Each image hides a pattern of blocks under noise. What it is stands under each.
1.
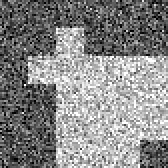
mirrored about the diagonal from the top left
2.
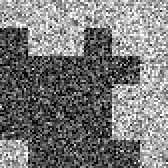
mirrored about the diagonal from the bottom left
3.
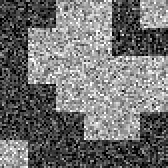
mirrored about the diagonal from the bottom left
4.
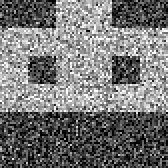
left and right mirror each other
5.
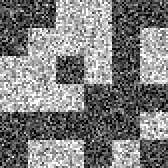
mirrored about the diagonal from the top left
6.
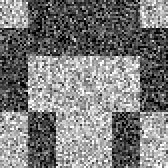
left and right mirror each other
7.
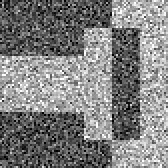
top and bottom mirror each other
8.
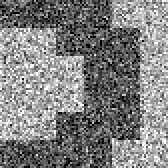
top and bottom mirror each other
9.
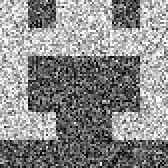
left and right mirror each other
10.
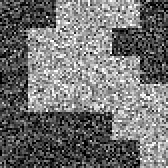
no symmetry
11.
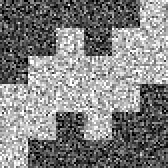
the same after a half turn
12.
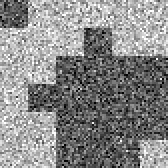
mirrored about the diagonal from the top left
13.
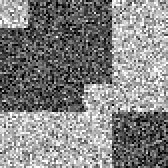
mirrored about the diagonal from the top left
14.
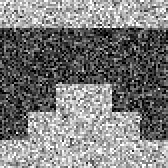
left and right mirror each other
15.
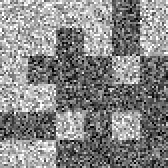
mirrored about the diagonal from the top left
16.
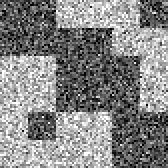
mirrored about the diagonal from the bottom left
